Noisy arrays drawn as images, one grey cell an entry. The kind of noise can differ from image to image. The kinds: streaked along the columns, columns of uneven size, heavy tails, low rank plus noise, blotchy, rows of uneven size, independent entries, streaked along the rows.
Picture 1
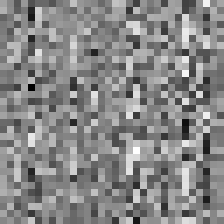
columns of uneven size
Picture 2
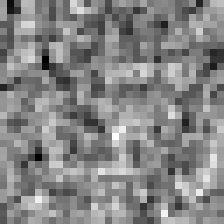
blotchy
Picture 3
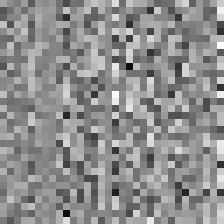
columns of uneven size
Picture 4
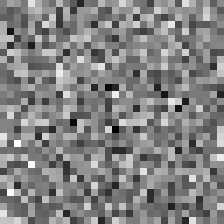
independent entries
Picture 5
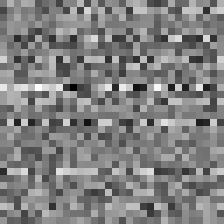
rows of uneven size
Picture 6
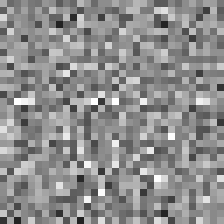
low rank plus noise
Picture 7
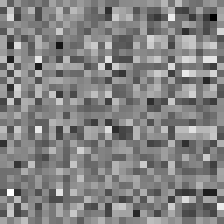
low rank plus noise
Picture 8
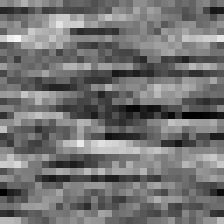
streaked along the rows
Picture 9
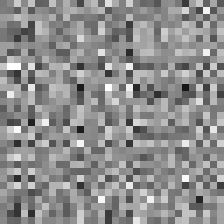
low rank plus noise
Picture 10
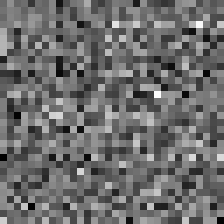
low rank plus noise
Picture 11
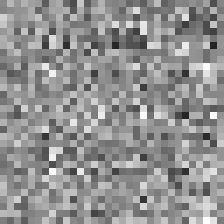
low rank plus noise
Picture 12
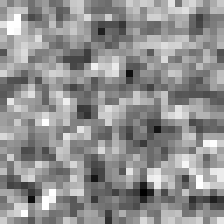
blotchy
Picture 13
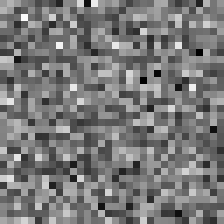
independent entries
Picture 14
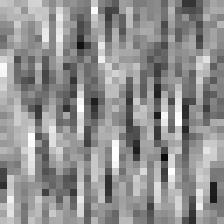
streaked along the columns
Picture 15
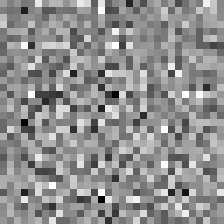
low rank plus noise
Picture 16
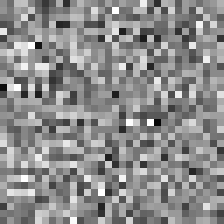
low rank plus noise
